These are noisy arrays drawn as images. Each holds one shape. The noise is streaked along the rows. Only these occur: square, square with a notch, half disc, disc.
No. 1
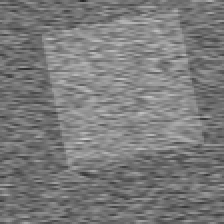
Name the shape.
square
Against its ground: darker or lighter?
lighter
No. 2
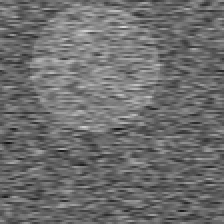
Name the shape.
disc
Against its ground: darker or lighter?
lighter
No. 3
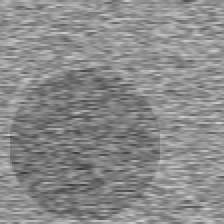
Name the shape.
disc
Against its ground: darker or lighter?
darker
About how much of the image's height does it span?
two thirds
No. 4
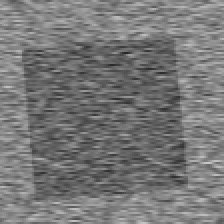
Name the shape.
square
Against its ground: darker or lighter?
darker
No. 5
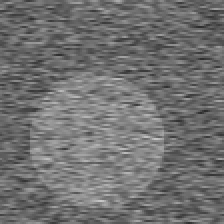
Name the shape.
disc
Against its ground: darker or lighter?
lighter
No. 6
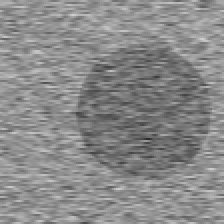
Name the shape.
disc
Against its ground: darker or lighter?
darker
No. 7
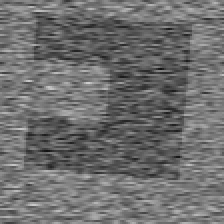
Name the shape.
square with a notch
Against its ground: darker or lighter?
darker
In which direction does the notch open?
left
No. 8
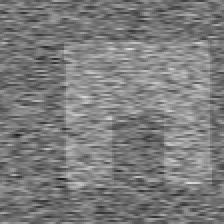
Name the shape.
square with a notch
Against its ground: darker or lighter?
lighter
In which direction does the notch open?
down
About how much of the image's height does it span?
two thirds
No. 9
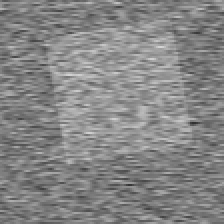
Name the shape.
square
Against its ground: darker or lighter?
lighter
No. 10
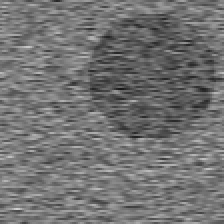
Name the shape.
disc
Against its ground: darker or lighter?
darker
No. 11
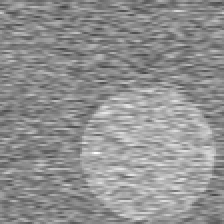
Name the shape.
disc
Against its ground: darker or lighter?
lighter
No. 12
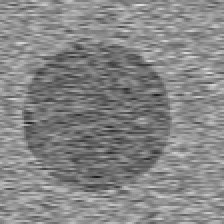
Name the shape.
disc
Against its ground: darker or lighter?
darker
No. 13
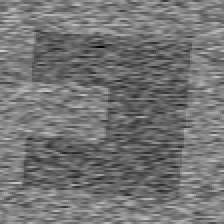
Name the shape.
square with a notch
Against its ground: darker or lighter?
darker
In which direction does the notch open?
left
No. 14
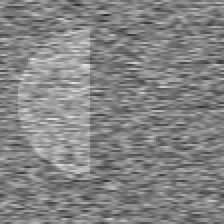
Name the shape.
half disc
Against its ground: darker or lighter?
lighter
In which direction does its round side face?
left
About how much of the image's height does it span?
two thirds
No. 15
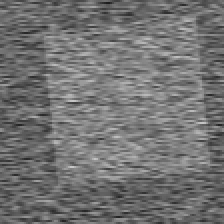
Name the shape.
square
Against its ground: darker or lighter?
lighter
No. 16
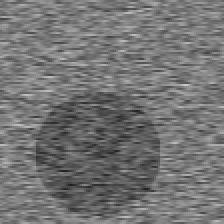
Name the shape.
disc
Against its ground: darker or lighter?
darker
